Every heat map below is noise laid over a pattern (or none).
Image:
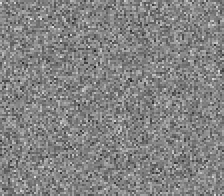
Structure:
only noise
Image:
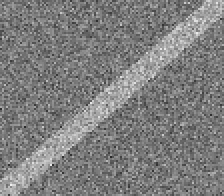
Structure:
a diagonal band
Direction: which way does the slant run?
bottom left to top right
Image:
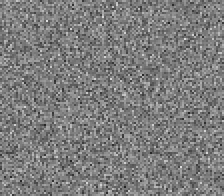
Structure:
only noise
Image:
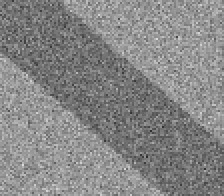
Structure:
a diagonal band
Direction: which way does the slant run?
top left to bottom right
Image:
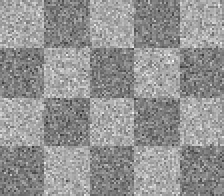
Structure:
a checkerboard
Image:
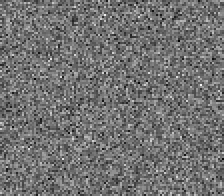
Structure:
only noise
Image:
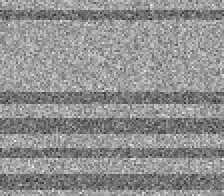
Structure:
bands of rows
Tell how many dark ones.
5
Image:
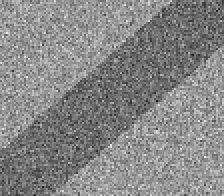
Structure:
a diagonal band
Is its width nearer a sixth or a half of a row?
a half
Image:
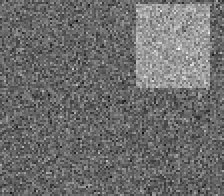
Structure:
one block
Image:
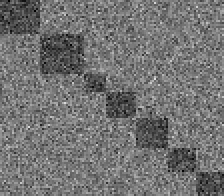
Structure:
blocks along the diagonal
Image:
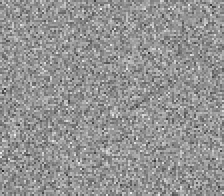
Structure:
only noise
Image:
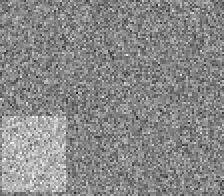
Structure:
one block
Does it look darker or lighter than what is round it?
lighter
